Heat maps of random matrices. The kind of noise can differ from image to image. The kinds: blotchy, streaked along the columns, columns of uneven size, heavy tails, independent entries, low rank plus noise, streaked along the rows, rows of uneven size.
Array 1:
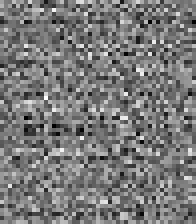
low rank plus noise
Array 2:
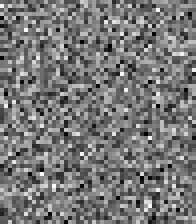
independent entries
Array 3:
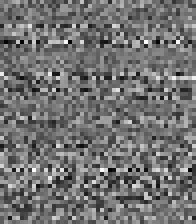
rows of uneven size
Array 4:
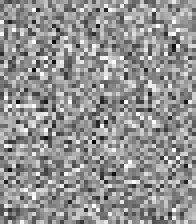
low rank plus noise
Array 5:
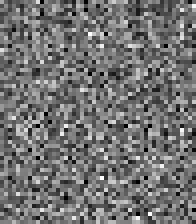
low rank plus noise
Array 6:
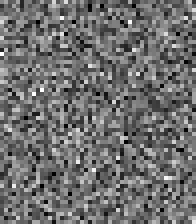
independent entries
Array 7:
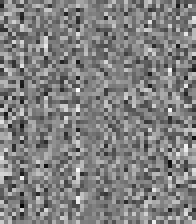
columns of uneven size
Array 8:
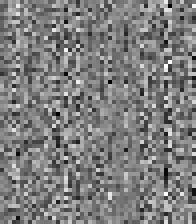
columns of uneven size
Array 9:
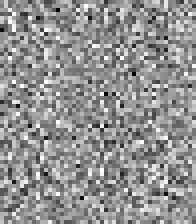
low rank plus noise
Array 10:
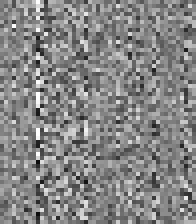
columns of uneven size
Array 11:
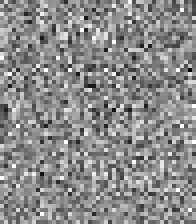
low rank plus noise
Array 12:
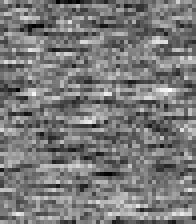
streaked along the rows
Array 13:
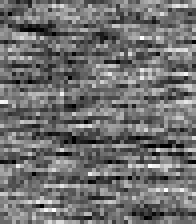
streaked along the rows
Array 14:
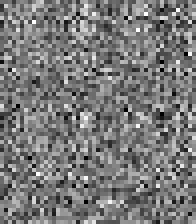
low rank plus noise
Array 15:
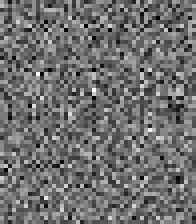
low rank plus noise
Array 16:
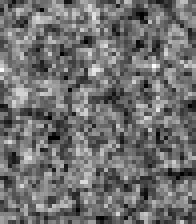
blotchy
